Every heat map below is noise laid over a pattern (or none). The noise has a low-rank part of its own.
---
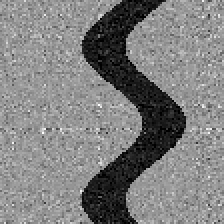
a wavy band
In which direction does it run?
top to bottom
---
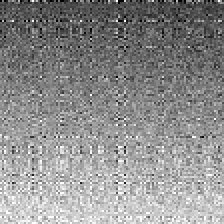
a smooth slope
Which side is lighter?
bottom
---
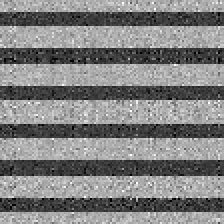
horizontal stripes
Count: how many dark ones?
6
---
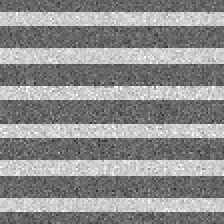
horizontal stripes
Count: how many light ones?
6
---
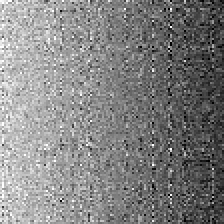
a smooth slope
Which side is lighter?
left
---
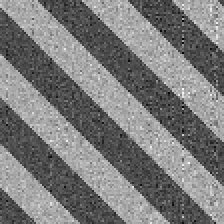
diagonal stripes
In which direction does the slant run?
top left to bottom right
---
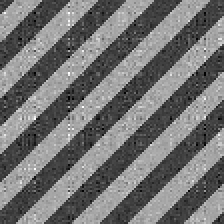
diagonal stripes
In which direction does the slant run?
bottom left to top right
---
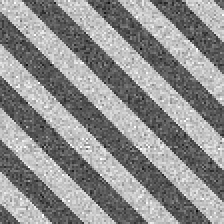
diagonal stripes
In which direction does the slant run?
top left to bottom right
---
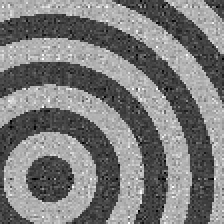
rings round one point
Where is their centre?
bottom left
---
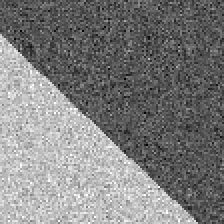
a sharp edge
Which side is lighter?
bottom left
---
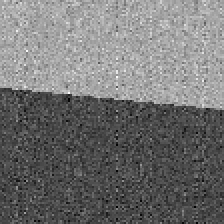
a sharp edge
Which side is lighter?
top
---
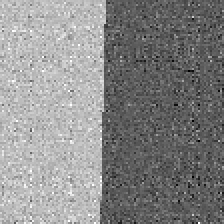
a sharp edge
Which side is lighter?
left
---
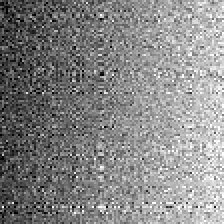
a smooth slope
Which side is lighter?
right
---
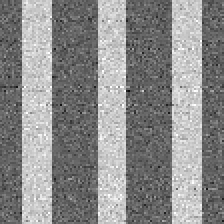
vertical stripes
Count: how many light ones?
3
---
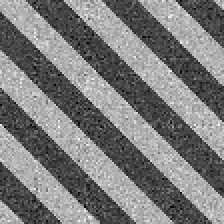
diagonal stripes
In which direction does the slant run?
top left to bottom right
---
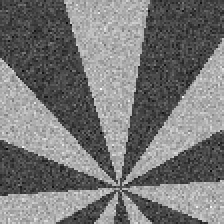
spokes from one point
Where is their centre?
bottom middle
